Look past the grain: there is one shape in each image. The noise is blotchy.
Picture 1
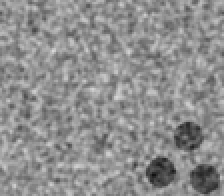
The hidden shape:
three dots
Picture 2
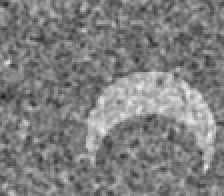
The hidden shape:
crescent
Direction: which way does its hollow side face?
down
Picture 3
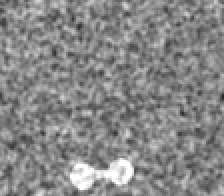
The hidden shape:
dumbbell
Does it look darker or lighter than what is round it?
lighter
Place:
bottom middle
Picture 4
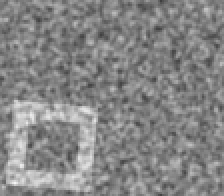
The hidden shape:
square frame
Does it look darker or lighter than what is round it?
lighter
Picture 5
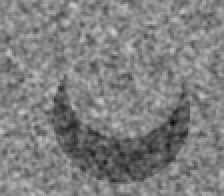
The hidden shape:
crescent
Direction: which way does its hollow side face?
up
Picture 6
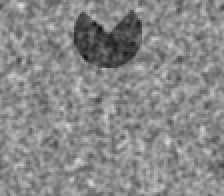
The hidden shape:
disc with a wedge cut out
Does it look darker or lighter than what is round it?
darker
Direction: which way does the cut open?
up
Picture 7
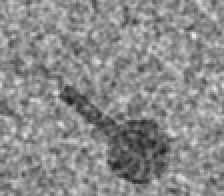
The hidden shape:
lollipop
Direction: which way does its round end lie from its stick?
down and right
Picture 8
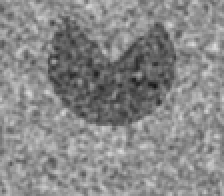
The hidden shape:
disc with a wedge cut out
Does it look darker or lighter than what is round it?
darker
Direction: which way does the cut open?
up
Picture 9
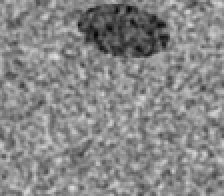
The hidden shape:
ellipse
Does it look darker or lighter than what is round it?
darker
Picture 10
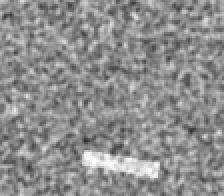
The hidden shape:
bar
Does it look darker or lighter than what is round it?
lighter
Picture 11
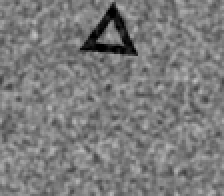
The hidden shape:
triangle frame
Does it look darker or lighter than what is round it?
darker
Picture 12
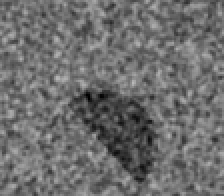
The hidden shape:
half disc
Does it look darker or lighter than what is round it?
darker
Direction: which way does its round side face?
up and right
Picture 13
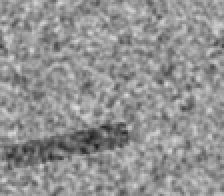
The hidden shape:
bar
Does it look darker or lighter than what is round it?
darker
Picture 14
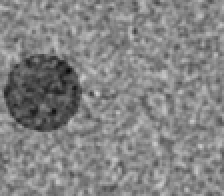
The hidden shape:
disc
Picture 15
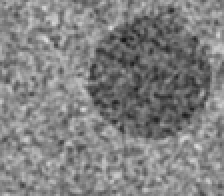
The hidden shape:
disc
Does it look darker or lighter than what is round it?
darker
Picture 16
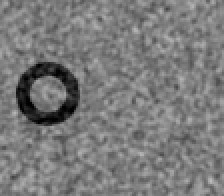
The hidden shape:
ring
